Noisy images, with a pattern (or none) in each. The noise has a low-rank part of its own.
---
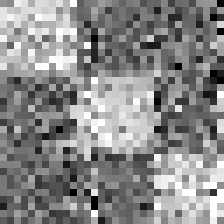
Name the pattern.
blocks along the diagonal
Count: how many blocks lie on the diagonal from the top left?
3
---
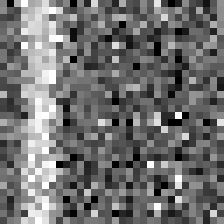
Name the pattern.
one band of columns
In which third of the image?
left
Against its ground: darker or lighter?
lighter
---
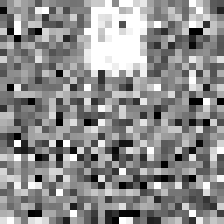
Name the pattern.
one block
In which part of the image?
top middle
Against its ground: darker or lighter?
lighter
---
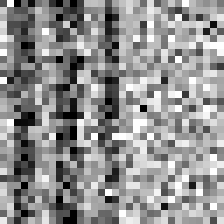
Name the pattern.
bands of columns
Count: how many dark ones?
3
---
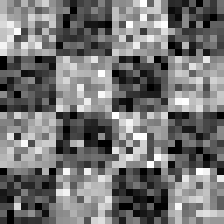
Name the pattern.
a checkerboard
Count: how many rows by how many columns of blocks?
4 by 4
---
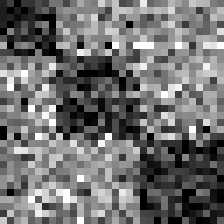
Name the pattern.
blocks along the diagonal
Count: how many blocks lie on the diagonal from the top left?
3
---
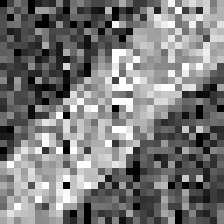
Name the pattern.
a diagonal band
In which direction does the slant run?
bottom left to top right
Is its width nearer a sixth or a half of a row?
a half
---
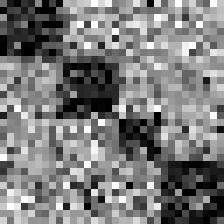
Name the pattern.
blocks along the diagonal
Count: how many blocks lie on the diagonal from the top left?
4
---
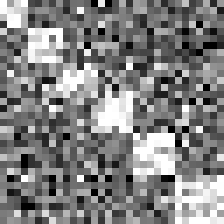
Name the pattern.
blocks along the diagonal
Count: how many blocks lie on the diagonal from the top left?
6
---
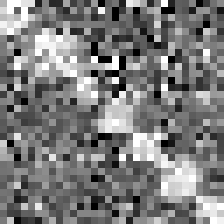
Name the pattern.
blocks along the diagonal
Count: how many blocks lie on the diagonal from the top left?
7
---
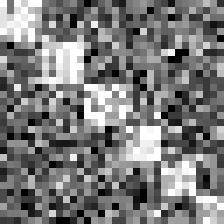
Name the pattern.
blocks along the diagonal
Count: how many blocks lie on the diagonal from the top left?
6
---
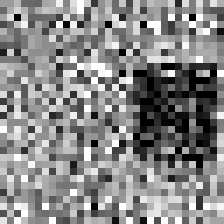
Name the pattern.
one block
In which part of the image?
middle right
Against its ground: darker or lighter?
darker
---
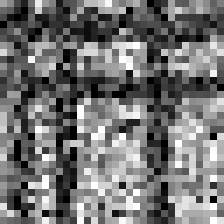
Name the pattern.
bands of rows crossing bands of columns
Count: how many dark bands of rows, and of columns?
2 and 3
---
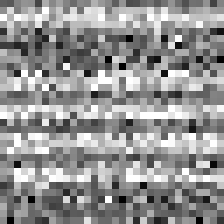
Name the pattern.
bands of rows
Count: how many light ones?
5
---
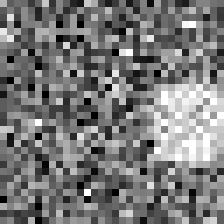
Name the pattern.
one block
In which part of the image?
middle right
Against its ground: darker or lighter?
lighter
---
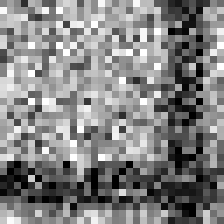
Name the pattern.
bands of rows crossing bands of columns
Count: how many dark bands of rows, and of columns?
1 and 1
